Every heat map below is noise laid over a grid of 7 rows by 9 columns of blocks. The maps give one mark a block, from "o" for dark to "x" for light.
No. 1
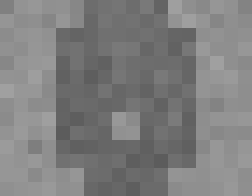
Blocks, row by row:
xxxoooxxx
xxoooooxx
xxoooooxx
xxoooooxx
xxooxooxx
xxoooooxx
xxxoooxxx
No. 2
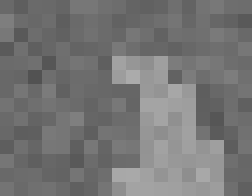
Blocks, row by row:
ooooooooo
ooooooooo
ooooxxooo
oooooxxoo
oooooxxoo
oooooxxxo
ooooxxxxo
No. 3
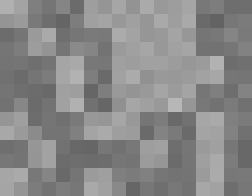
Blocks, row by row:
xooxxxxoo
oxooxxxoo
ooxoxxxxo
ooxoxxxoo
xooxxooxo
oxoooxoxo
xooxoooxo
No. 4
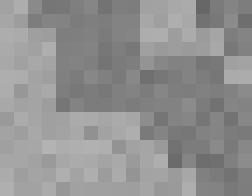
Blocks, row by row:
xooooxxoo
xxoooxxxo
xxoooooox
xxooooooo
xxxxxoooo
xxxxxxooo
xxxxxxxoo
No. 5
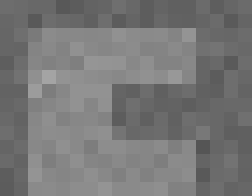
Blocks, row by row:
ooooooooo
oxxxxxxoo
oxxxxxxoo
oxxxooooo
oxxxooooo
oxxxxxxoo
oxxxxxxoo
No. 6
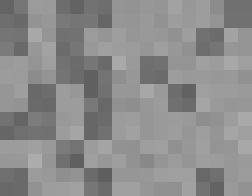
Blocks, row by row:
oxooxxxxo
oxoxxxxox
xxooxoxxx
xoxoxxoxx
ooxoxxxxx
xxoxxxxxx
oxxoxxxox
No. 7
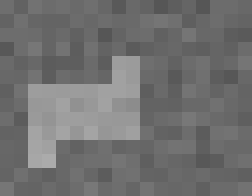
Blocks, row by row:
ooooooooo
ooooooooo
ooooxoooo
oxxxxoooo
oxxxxoooo
oxooooooo
ooooooooo
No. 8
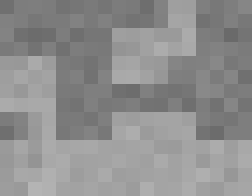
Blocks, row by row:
ooooooxoo
ooooxxxoo
xxooxxooo
xxooooooo
oxooxxxoo
xxxxxxxxx
xxxxxxxxx
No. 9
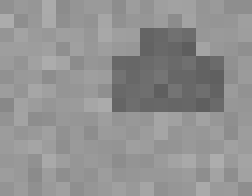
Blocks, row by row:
xxxxxxxxx
xxxxxooxx
xxxxoooox
xxxxoooox
xxxxxxxxx
xxxxxxxxx
xxxxxxxxx
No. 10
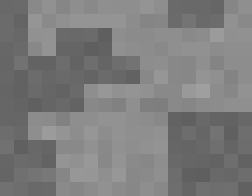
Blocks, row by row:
oxxxxxoox
oxooxxxxx
oooooxxxx
oooxxxxxx
oxxxxxooo
ooxxxxooo
ooxxxxooo
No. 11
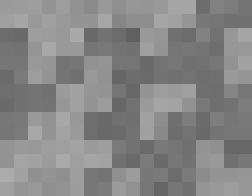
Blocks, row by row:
xxxxxxxoo
oxxooxoox
oxoxoooox
ooxxoxxoo
oxxooxooo
xxxxoooxo
xxxoxooxx
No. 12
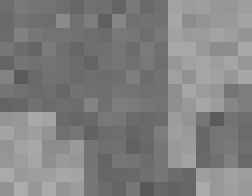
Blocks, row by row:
ooooooxxx
ooooooxxx
ooooooxxx
ooooooxxo
xxooooxoo
xxxoooxoo
xxxooooxx
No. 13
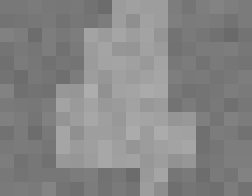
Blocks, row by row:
ooooxxooo
oooxxxooo
oooxxxooo
ooxxxxooo
ooxxxxxoo
ooxxxxxoo
oooooxooo
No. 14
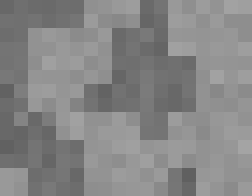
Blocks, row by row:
oooxxoxxx
oxxxooxxx
oxxxoooxx
oxxooooxx
ooxxxoxxx
oooxxxxxx
xooxxxoxx
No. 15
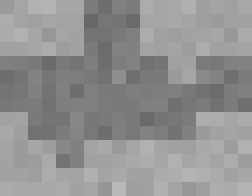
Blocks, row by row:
xxxooxxxx
xxxooxxxx
ooooooxoo
ooooooooo
xooooooxx
xxoxxxxxx
xxxxxxxxx
